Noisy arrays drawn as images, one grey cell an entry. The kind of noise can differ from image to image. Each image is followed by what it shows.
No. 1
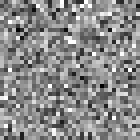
independent entries
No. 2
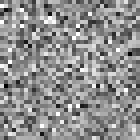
independent entries
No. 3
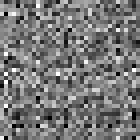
low rank plus noise
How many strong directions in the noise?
three or four
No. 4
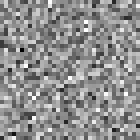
independent entries
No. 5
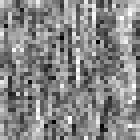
streaked along the columns
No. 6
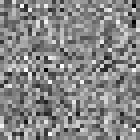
low rank plus noise
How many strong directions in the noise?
two
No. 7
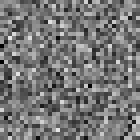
independent entries
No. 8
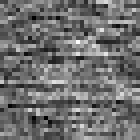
streaked along the rows
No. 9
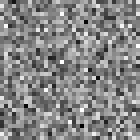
independent entries
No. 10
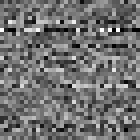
rows of uneven size
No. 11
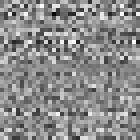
rows of uneven size
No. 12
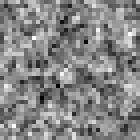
blotchy
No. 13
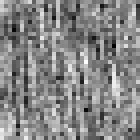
streaked along the columns
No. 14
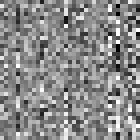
columns of uneven size
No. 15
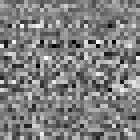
rows of uneven size
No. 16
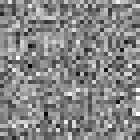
low rank plus noise
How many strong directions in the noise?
five to eight
